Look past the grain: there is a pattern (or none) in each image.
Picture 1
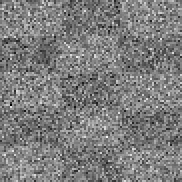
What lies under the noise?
a checkerboard
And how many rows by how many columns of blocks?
5 by 3
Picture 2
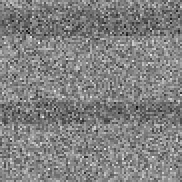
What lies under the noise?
bands of rows
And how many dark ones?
2
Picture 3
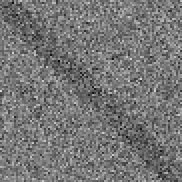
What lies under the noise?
a diagonal band
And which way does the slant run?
top left to bottom right
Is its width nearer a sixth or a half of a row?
a sixth
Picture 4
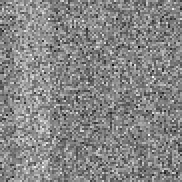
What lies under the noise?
one band of columns
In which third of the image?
left
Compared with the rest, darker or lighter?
lighter
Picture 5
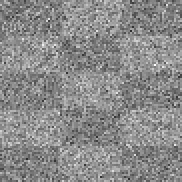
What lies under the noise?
a checkerboard
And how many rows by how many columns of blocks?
5 by 3
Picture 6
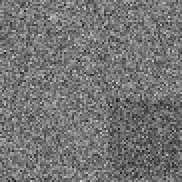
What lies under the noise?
one block
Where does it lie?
bottom right
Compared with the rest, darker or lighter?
darker
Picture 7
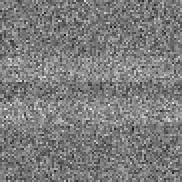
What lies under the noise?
bands of rows
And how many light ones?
2
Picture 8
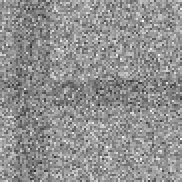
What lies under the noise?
bands of rows crossing bands of columns
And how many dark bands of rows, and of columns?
1 and 1
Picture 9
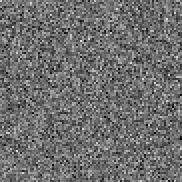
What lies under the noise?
only noise
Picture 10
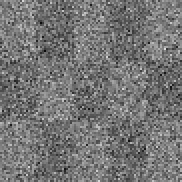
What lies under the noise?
a checkerboard
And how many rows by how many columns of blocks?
3 by 5
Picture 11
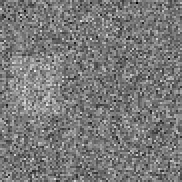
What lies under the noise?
one block
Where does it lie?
middle left
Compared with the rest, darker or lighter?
lighter
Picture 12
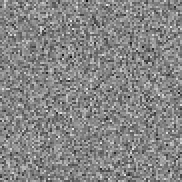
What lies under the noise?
only noise
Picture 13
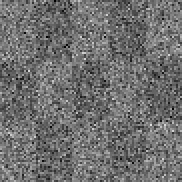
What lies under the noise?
a checkerboard
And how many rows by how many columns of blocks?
3 by 5
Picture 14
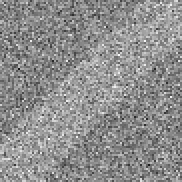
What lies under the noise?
a diagonal band
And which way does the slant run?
bottom left to top right
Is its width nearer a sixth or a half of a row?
a half
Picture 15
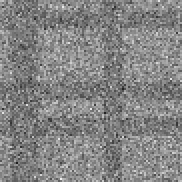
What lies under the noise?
bands of rows crossing bands of columns
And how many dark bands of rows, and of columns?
3 and 2
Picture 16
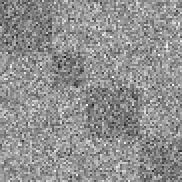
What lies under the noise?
blocks along the diagonal
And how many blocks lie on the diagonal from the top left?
4
